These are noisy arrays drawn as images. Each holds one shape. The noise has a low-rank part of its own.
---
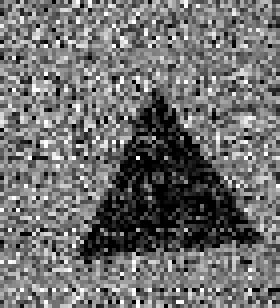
dark triangle
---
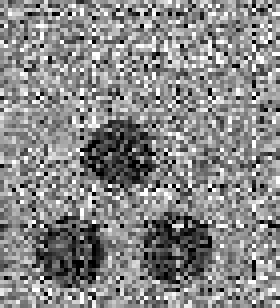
dark three dots
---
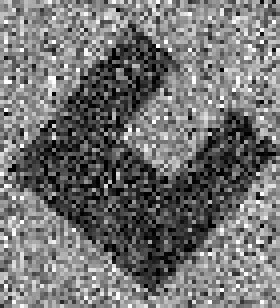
dark square with a notch
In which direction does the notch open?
up and right
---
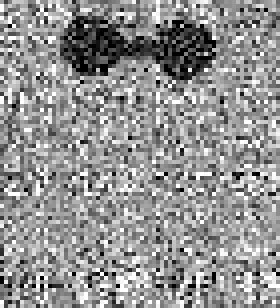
dark dumbbell
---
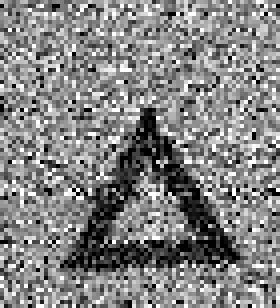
dark triangle frame
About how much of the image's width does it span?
two thirds
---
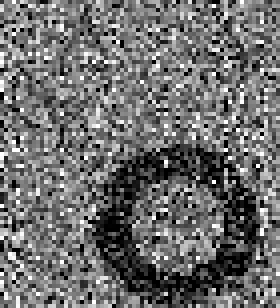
dark ring
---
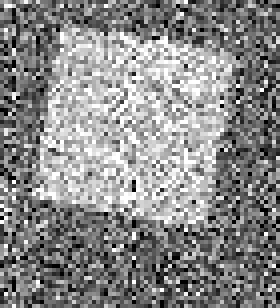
light square
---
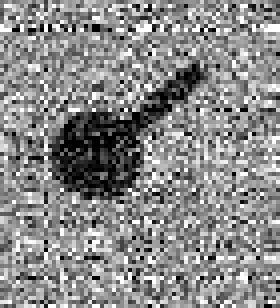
dark lollipop
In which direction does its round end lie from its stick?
down and left
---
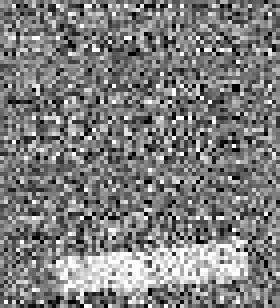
light bar
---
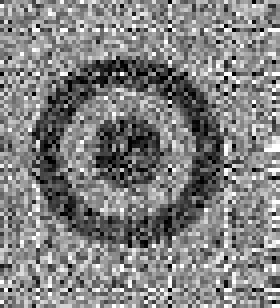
dark bullseye
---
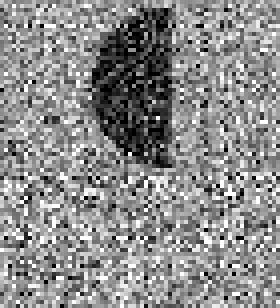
dark half disc
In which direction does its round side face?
left
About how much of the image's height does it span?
half
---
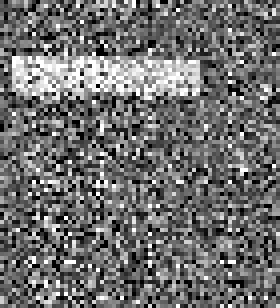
light bar
